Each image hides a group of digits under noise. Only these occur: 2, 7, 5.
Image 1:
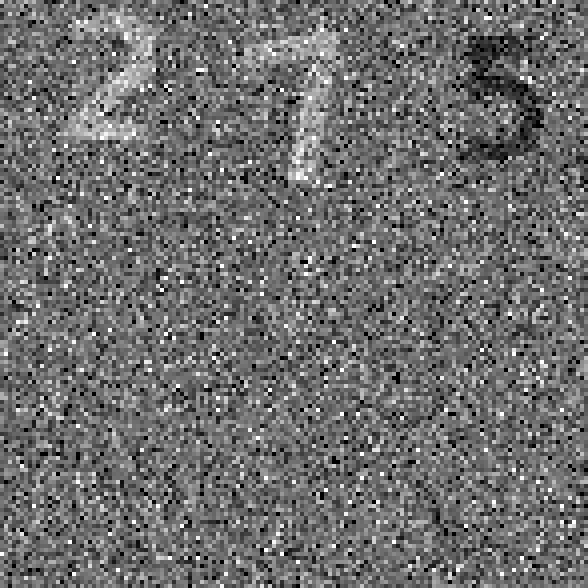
top left: light 2; top middle: light 7; top right: dark 5
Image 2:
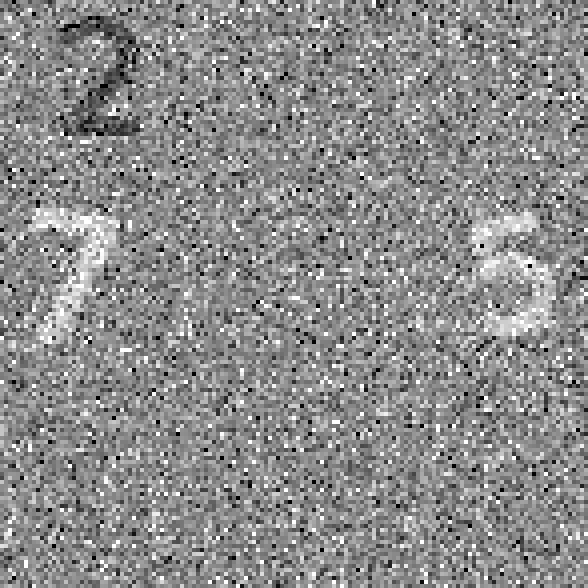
top left: dark 2; middle left: light 7; middle right: light 5
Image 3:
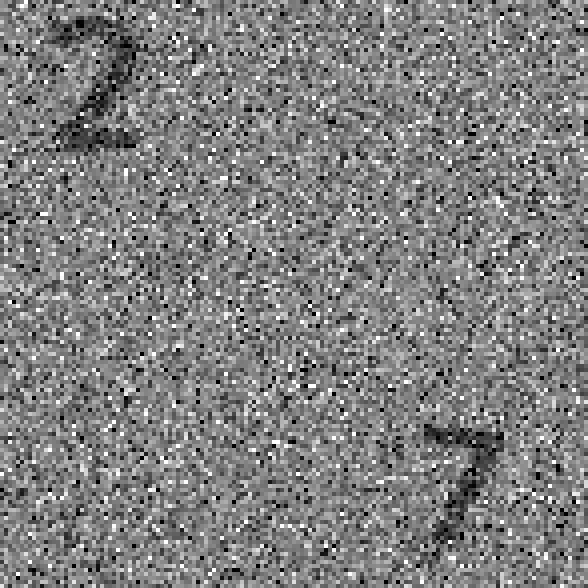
top left: dark 2; bottom right: dark 7
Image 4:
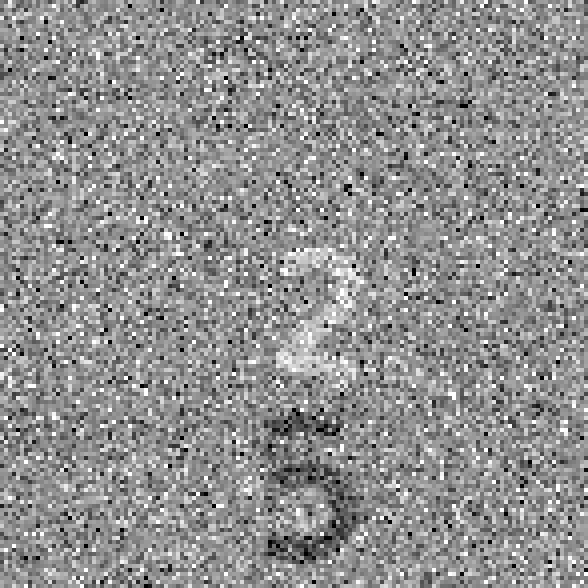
centre: light 2; bottom middle: dark 5
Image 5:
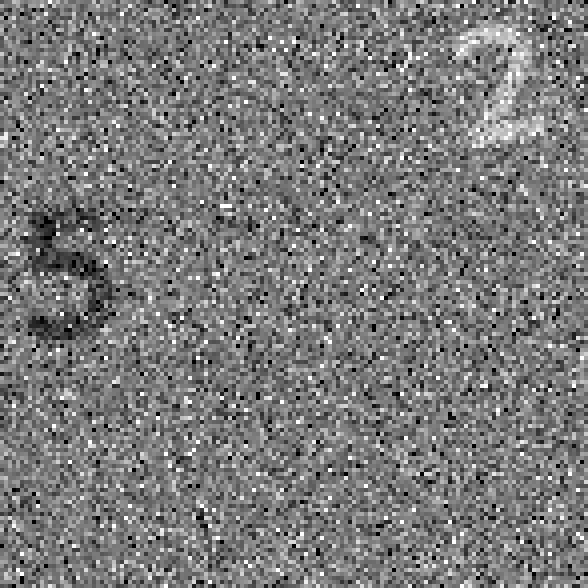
top right: light 2; middle left: dark 5
